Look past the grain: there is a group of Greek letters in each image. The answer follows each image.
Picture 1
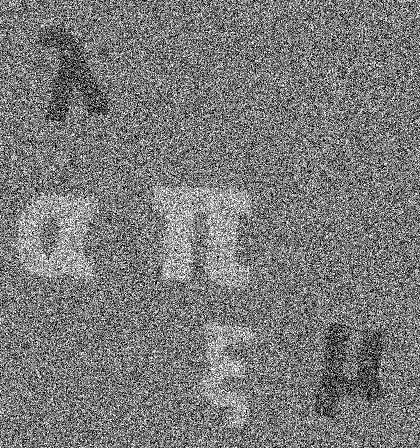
top left: dark lambda; middle left: light alpha; centre: light pi; bottom middle: light xi; bottom right: dark mu
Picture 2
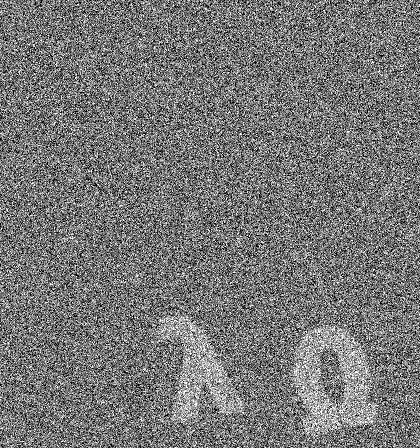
bottom middle: light lambda; bottom right: light omega
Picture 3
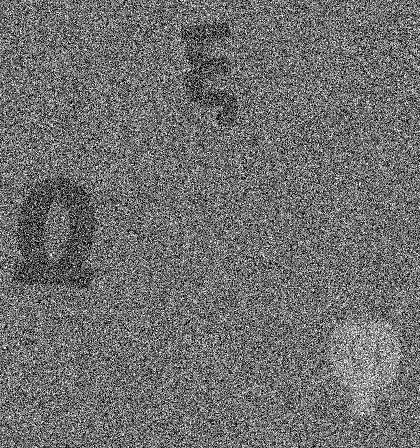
top middle: dark xi; middle left: dark omega; bottom right: light phi
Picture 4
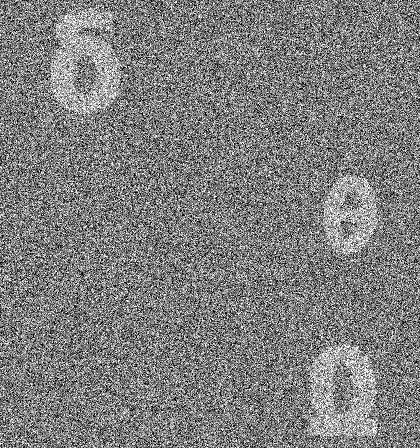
top left: light delta; middle right: light theta; bottom right: light omega
